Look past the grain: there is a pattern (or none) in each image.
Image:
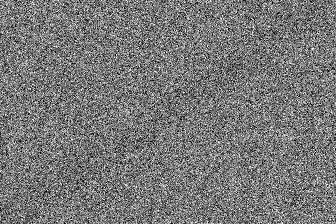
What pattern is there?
a diagonal band
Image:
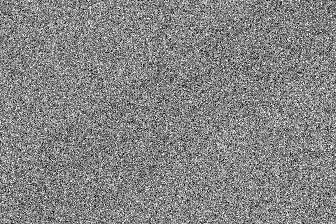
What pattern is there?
a diagonal band
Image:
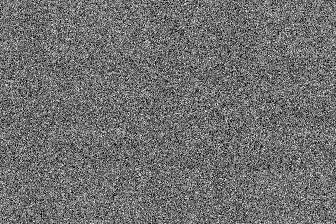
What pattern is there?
bands of rows crossing bands of columns
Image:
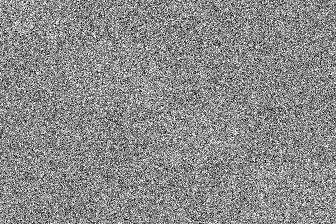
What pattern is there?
blocks along the diagonal
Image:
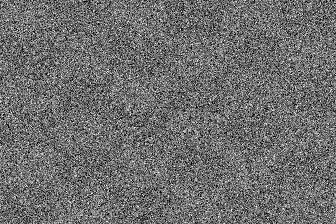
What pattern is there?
a checkerboard
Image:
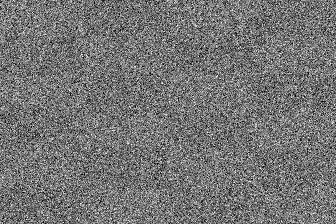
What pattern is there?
a checkerboard
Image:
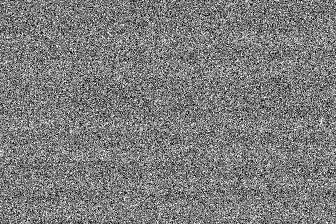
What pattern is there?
bands of rows
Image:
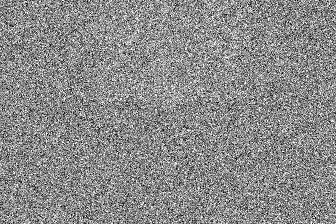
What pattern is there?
one block
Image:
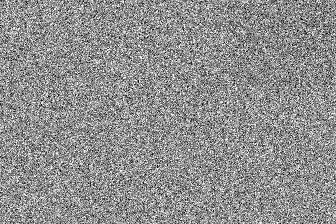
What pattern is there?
one block
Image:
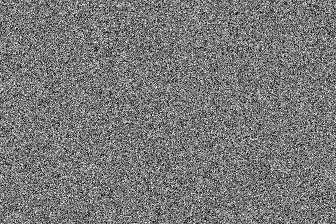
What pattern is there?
only noise
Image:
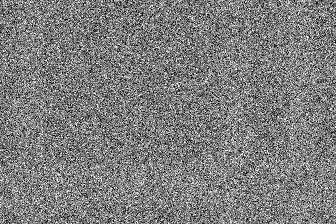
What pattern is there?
bands of rows crossing bands of columns
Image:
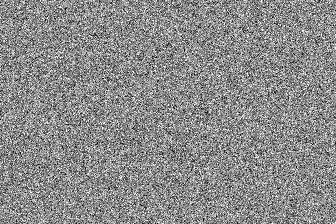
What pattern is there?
only noise
